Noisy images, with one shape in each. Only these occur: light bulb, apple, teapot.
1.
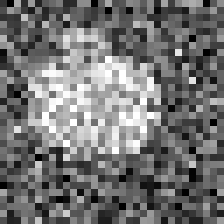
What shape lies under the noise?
apple
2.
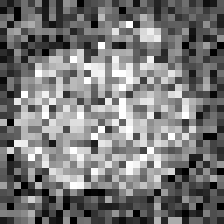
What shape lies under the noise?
apple
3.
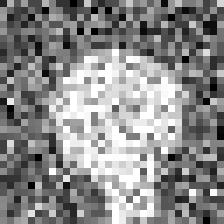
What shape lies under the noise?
light bulb
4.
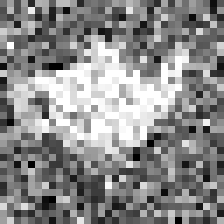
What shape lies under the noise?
teapot
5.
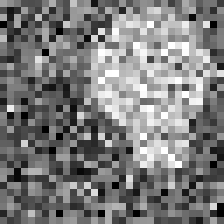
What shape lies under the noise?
light bulb
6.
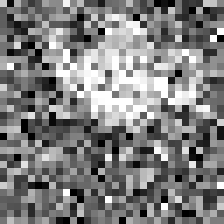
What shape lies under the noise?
teapot
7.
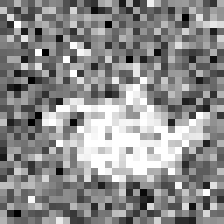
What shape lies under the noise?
teapot
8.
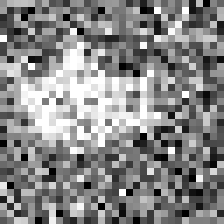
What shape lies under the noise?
teapot
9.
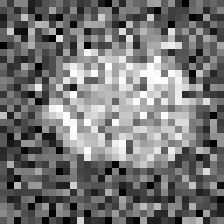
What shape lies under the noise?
apple
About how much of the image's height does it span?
two thirds
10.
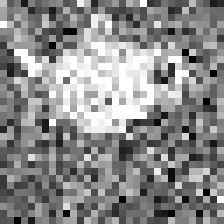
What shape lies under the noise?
teapot
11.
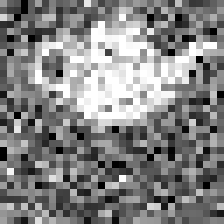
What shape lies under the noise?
teapot
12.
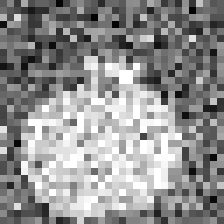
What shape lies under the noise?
apple
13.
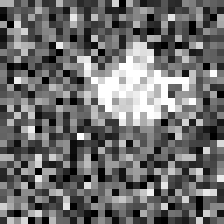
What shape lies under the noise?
teapot
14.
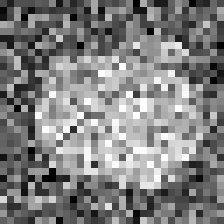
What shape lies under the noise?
apple
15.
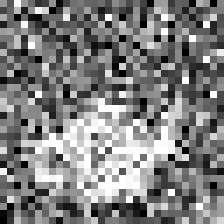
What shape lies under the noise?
teapot
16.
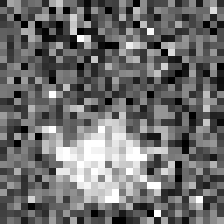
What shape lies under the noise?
teapot
